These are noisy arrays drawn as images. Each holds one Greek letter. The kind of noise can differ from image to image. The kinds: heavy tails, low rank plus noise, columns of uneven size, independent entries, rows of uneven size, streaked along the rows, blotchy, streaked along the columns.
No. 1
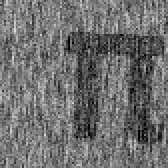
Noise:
streaked along the columns
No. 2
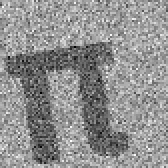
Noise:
low rank plus noise
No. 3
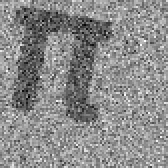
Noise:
independent entries
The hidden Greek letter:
pi
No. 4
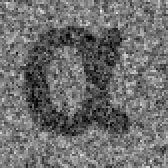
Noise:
blotchy
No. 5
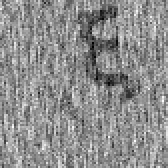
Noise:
streaked along the columns
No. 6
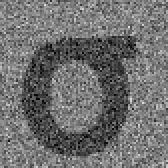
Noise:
independent entries
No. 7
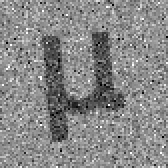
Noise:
heavy tails
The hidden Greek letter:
mu
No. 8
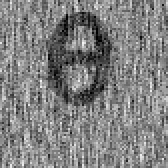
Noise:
streaked along the columns
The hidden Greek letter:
theta
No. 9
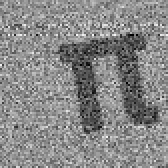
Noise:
rows of uneven size
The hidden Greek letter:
pi
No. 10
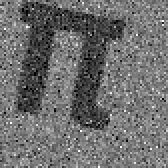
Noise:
heavy tails
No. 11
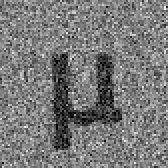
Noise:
low rank plus noise
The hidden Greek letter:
mu
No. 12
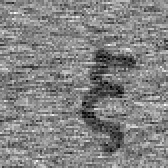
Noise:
streaked along the rows
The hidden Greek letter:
xi
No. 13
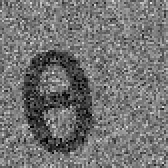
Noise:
low rank plus noise
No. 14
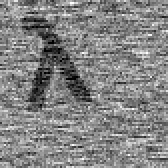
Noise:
streaked along the rows
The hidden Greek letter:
lambda
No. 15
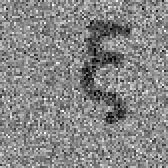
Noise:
low rank plus noise
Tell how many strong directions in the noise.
three or four
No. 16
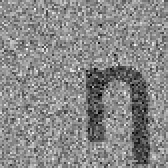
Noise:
low rank plus noise
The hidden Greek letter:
eta
